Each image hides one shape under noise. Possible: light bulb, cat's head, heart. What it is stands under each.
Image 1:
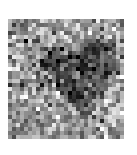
heart
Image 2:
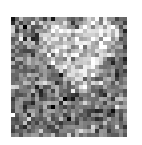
heart
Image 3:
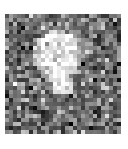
light bulb
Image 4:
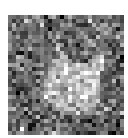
cat's head
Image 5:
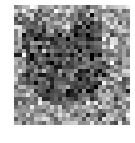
cat's head
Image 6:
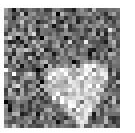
heart
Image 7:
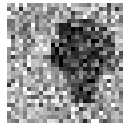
light bulb
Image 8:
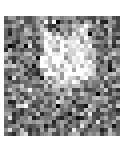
cat's head
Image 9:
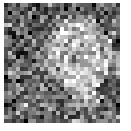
light bulb
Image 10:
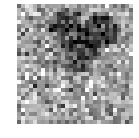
heart
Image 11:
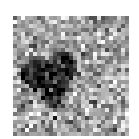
heart
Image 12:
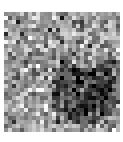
cat's head
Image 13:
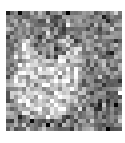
cat's head
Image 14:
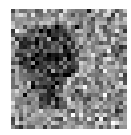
light bulb
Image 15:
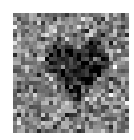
heart
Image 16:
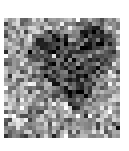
heart
